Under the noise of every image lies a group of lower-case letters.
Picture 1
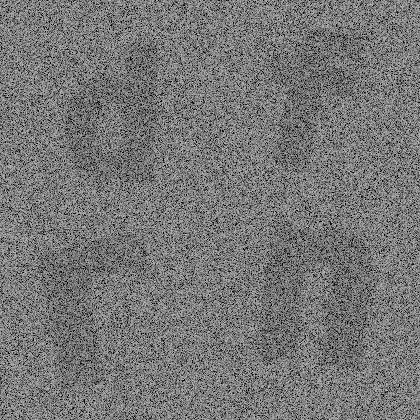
top left: d; top right: f; bottom left: r; bottom right: n
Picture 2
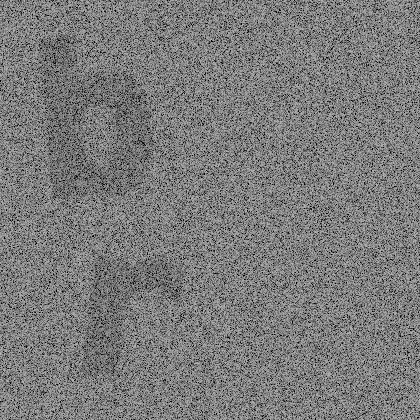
top left: b; bottom left: r
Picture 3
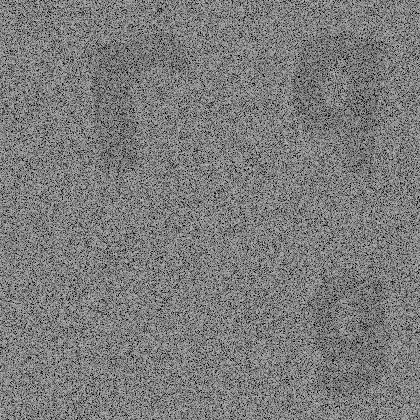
top left: r; top right: q; bottom right: g
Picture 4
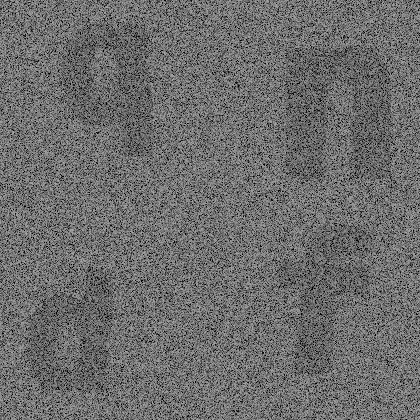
top left: q; top right: n; bottom left: d; bottom right: f
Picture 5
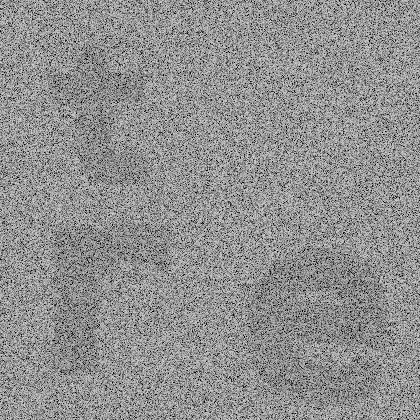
top left: t; bottom left: r; bottom right: e
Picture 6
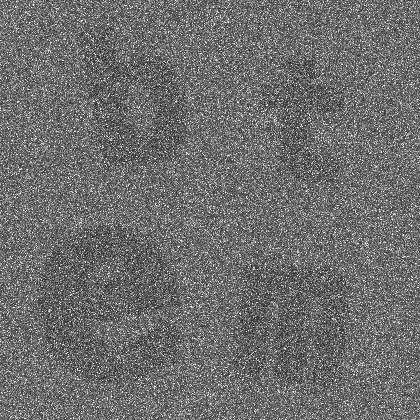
top left: b; top right: t; bottom left: e; bottom right: m
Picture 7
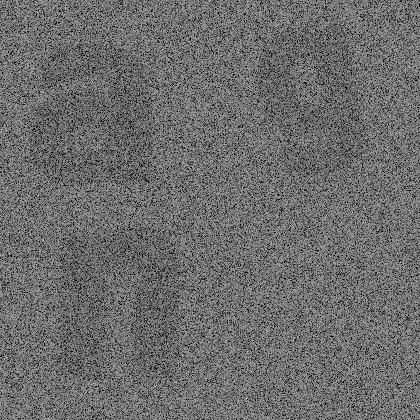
top left: a; top right: g; bottom left: n
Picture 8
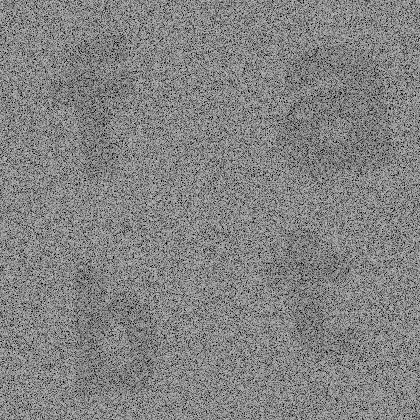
top left: f; top right: a; bottom left: b; bottom right: t
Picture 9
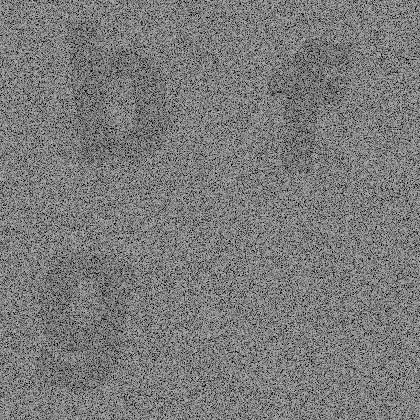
top left: b; top right: f; bottom left: g
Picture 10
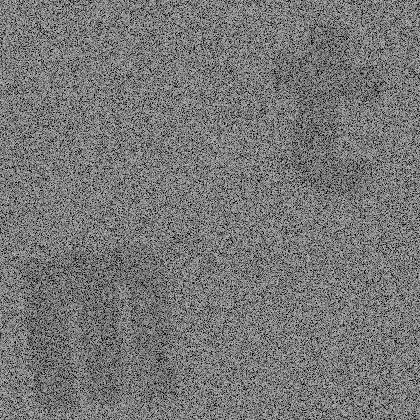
top right: t; bottom left: m
